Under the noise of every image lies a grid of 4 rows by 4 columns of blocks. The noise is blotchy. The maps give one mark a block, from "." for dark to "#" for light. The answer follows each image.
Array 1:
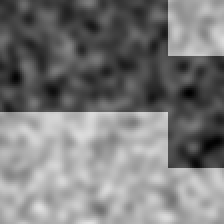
. . . #
. . . .
# # # .
# # # #
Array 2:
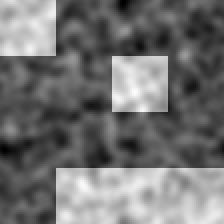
# . . .
. . # .
. . . .
. # # #
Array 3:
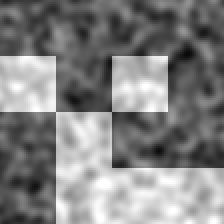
. . . .
# . # .
. # . .
. # # #
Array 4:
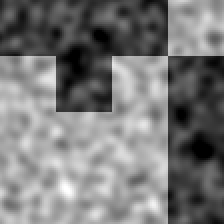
. . . #
# . # .
# # # .
# # # .
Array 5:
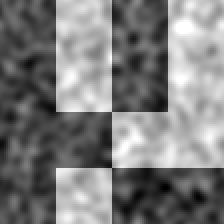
. # . #
. # . #
. . # #
. # . .
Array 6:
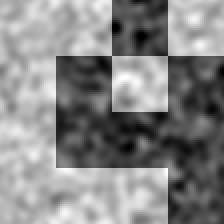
# # . #
# . # .
# . . .
# # # .
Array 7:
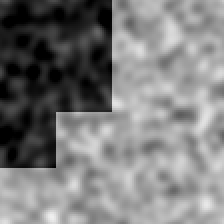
. . # #
. . # #
. # # #
# # # #
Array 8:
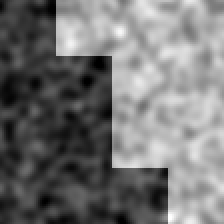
. # # #
. . # #
. . # #
. . . #
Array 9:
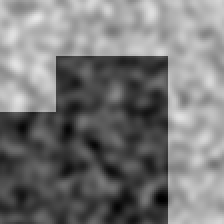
# # # #
# . . #
. . . #
. . . #
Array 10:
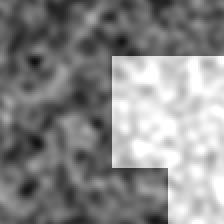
. . . .
. . # #
. . # #
. . . #
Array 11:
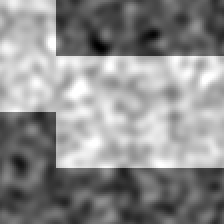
# . . .
# # # #
. # # #
. . . .
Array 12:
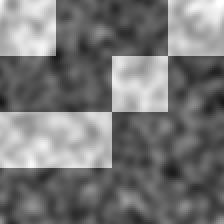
# . . #
. . # .
# # . .
. . . .
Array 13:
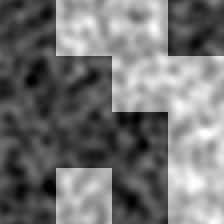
. # # .
. . # #
. . . #
. # . #
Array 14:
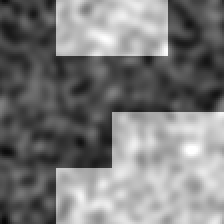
. # # .
. . . .
. . # #
. # # #
